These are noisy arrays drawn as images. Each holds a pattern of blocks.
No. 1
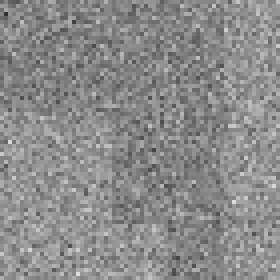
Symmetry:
no symmetry
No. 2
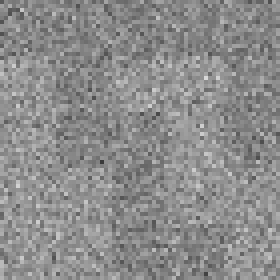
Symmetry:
no symmetry
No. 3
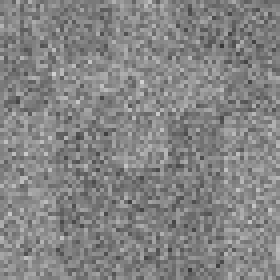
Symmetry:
left and right mirror each other
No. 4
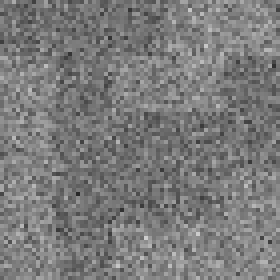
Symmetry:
no symmetry
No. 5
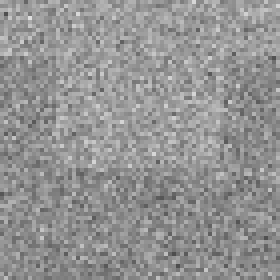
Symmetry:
left and right mirror each other
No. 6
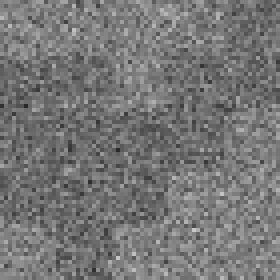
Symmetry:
no symmetry
